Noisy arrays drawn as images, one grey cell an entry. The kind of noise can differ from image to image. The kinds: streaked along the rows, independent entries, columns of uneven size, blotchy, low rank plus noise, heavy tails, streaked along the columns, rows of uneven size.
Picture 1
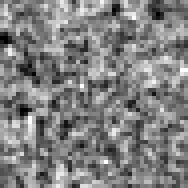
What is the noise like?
blotchy
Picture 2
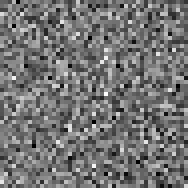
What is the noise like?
independent entries
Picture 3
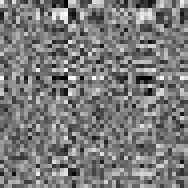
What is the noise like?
low rank plus noise
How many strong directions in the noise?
one
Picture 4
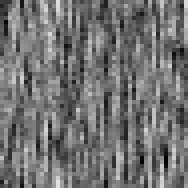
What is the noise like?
streaked along the columns
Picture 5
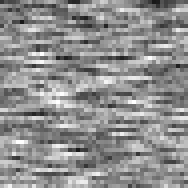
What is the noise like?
streaked along the rows
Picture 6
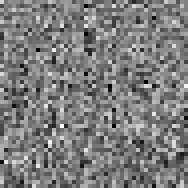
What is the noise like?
low rank plus noise
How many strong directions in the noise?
five to eight
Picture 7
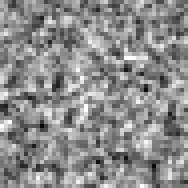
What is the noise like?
blotchy
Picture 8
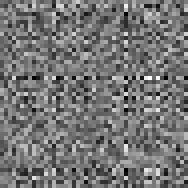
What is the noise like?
low rank plus noise
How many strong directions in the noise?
one
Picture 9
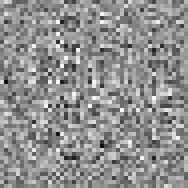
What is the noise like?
low rank plus noise
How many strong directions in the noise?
three or four
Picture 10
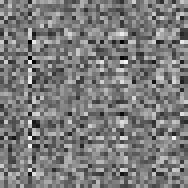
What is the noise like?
low rank plus noise
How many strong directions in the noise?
one
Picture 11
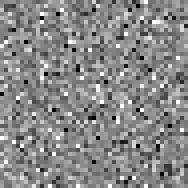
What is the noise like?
heavy tails
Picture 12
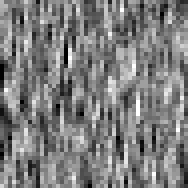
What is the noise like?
streaked along the columns
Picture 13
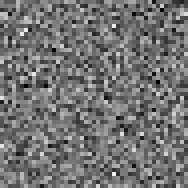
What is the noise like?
independent entries
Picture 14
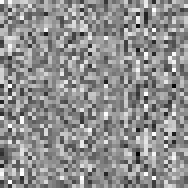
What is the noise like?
columns of uneven size
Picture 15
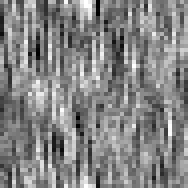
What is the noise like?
streaked along the columns
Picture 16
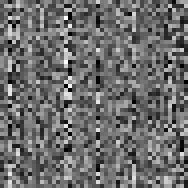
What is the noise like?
columns of uneven size
